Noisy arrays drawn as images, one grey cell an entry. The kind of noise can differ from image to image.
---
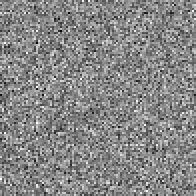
low rank plus noise
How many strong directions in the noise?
one
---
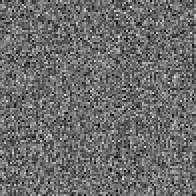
low rank plus noise
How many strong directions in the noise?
two
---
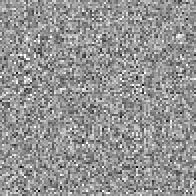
low rank plus noise
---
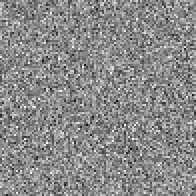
independent entries
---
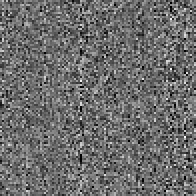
columns of uneven size
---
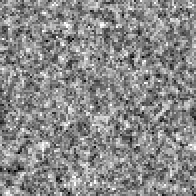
blotchy
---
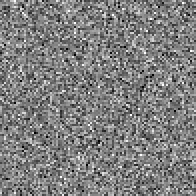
independent entries
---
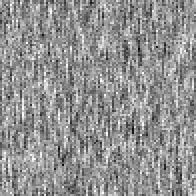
streaked along the columns
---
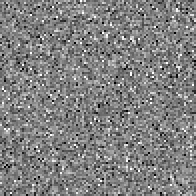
heavy tails
